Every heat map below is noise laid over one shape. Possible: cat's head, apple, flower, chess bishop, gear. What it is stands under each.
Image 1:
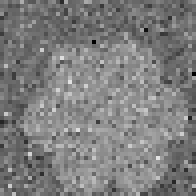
light flower
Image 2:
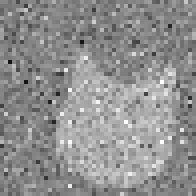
light cat's head
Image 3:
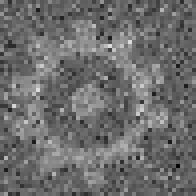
light gear
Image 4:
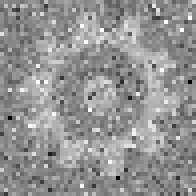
light gear
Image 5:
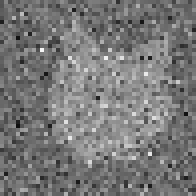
light cat's head
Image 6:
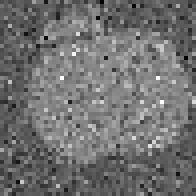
light apple
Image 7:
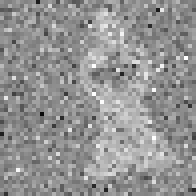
light chess bishop
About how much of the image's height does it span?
nearly all
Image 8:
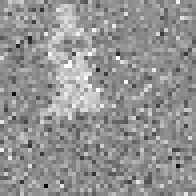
light chess bishop
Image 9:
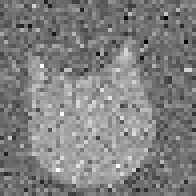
light cat's head
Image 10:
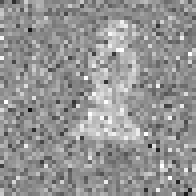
light chess bishop
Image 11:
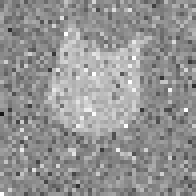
light cat's head
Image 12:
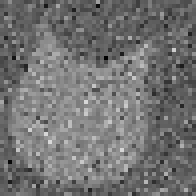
light cat's head
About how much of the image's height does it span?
nearly all
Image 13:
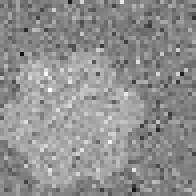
light flower
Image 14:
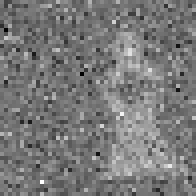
light chess bishop
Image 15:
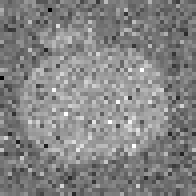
light apple
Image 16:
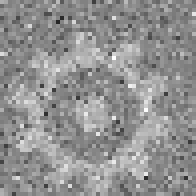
light gear
